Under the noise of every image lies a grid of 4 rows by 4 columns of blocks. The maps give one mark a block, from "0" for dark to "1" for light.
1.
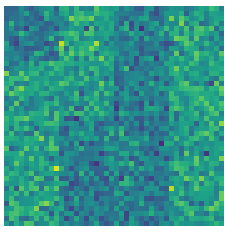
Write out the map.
0 1 0 1
1 1 0 1
1 0 0 1
1 0 0 1
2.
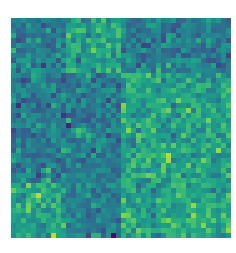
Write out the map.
0 1 0 0
0 0 1 1
0 0 1 1
1 0 1 1
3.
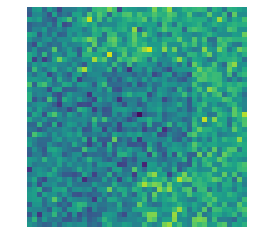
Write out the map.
0 1 1 1
0 0 0 1
0 0 0 1
0 0 1 1
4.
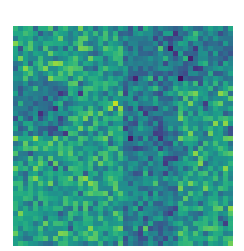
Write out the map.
1 1 0 0
0 1 0 1
1 1 0 1
1 1 0 1
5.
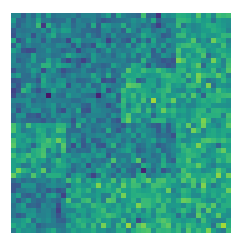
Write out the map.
0 0 0 1
0 0 1 1
1 0 0 1
0 1 1 1
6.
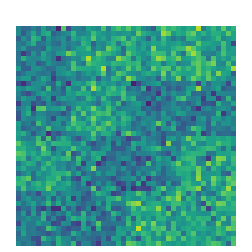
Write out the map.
0 1 1 1
0 1 0 0
1 0 0 1
0 0 1 1
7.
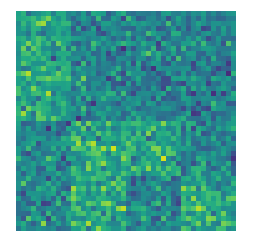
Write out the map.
1 0 0 0
1 0 0 0
0 1 1 0
0 1 0 1
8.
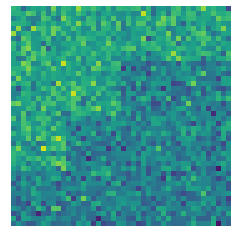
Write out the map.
1 1 1 1
1 1 0 0
1 0 0 0
0 0 0 0
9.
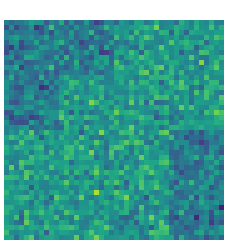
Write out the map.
0 0 1 1
0 1 1 1
1 1 1 0
1 1 1 0
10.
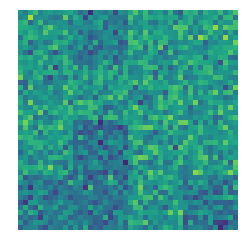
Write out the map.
1 0 1 1
1 1 1 1
1 0 1 1
0 0 1 0
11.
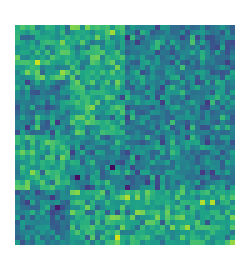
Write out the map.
1 1 0 0
0 1 0 0
1 0 0 0
0 1 1 1
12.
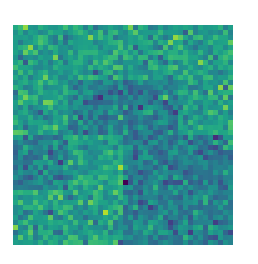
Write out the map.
1 1 1 1
1 0 0 1
0 1 0 0
1 1 0 0
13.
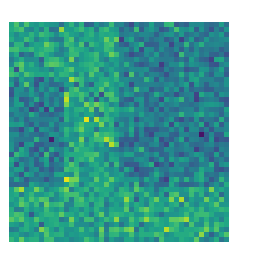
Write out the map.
1 1 0 0
0 1 0 0
0 1 0 0
1 1 1 1
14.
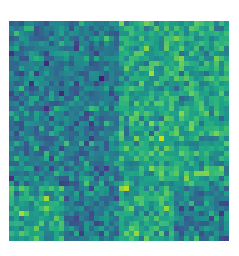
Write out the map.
0 0 1 1
0 0 1 1
0 0 1 1
1 0 1 0
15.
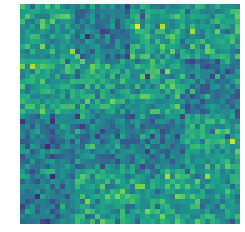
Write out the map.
1 0 1 1
1 1 1 0
0 0 0 1
0 1 1 1
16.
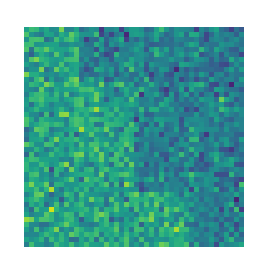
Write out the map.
1 0 0 0
1 1 0 0
1 1 0 0
1 1 1 0
